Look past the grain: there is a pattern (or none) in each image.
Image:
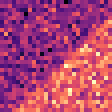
a sharp edge
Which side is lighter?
bottom right
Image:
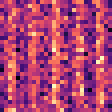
vertical stripes
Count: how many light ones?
5
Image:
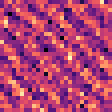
diagonal stripes
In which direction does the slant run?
top left to bottom right
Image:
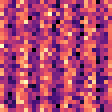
vertical stripes
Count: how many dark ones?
5
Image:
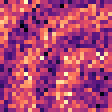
rings round one point
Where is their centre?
bottom right
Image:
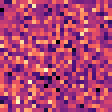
only noise
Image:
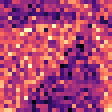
spokes from one point
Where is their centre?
top right
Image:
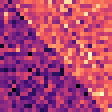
a sharp edge
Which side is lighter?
top right
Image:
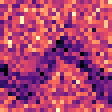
a wavy band
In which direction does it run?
left to right
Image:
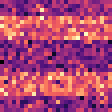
horizontal stripes
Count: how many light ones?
2
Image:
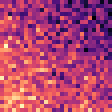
a smooth slope
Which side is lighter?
bottom left
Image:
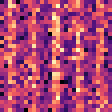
vertical stripes
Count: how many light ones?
5
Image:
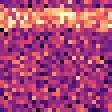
one horizontal stripe
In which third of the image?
top
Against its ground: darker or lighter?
lighter
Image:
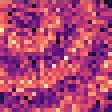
rings round one point
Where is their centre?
top left
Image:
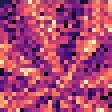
spokes from one point
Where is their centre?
bottom middle
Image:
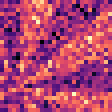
spokes from one point
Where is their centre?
bottom left
